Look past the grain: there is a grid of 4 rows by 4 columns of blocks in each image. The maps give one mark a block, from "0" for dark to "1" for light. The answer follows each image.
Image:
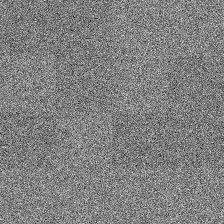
0 0 1 1
1 0 1 0
0 1 0 0
1 1 1 1
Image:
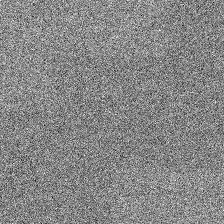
1 1 1 0
1 0 0 0
0 0 0 0
0 0 1 1
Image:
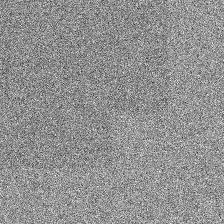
0 0 0 1
0 0 0 1
0 0 1 1
1 1 1 1
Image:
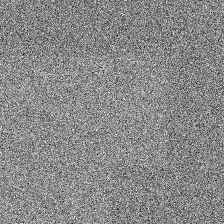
0 0 0 0
1 1 1 0
1 1 1 0
1 1 0 0
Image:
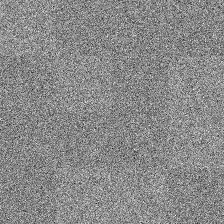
1 0 0 0
0 1 0 1
0 0 0 1
0 1 1 0
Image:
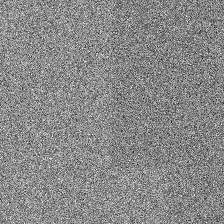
1 1 0 0
1 1 0 0
1 1 0 0
1 1 1 0
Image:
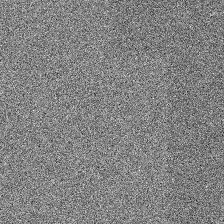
1 1 0 0
1 1 1 0
1 1 1 0
1 1 1 0
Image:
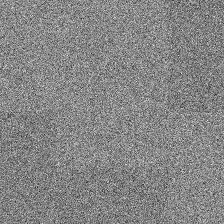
1 1 1 0
1 1 1 0
0 1 1 1
0 0 0 1
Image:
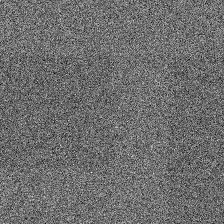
1 1 1 1
0 0 1 0
0 0 1 0
1 1 1 0
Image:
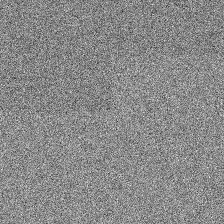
0 0 0 0
0 0 1 1
1 1 1 1
1 1 1 1
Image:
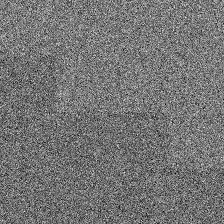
1 1 1 1
0 1 1 1
0 0 0 1
0 0 0 0
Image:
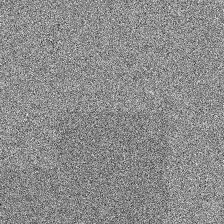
1 1 1 1
1 1 1 1
1 0 0 1
0 0 0 1
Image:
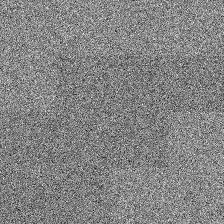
1 1 1 1
1 0 0 0
0 0 0 1
0 0 1 1
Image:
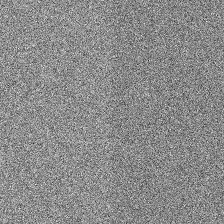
1 1 0 0
1 1 0 0
1 1 0 0
1 1 0 0
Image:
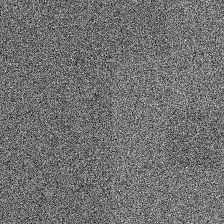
0 0 0 1
0 0 1 1
0 0 1 0
0 0 1 1
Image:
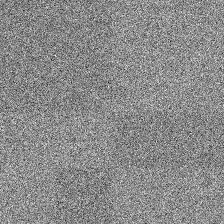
0 0 1 1
0 0 1 1
1 1 0 0
1 0 1 1
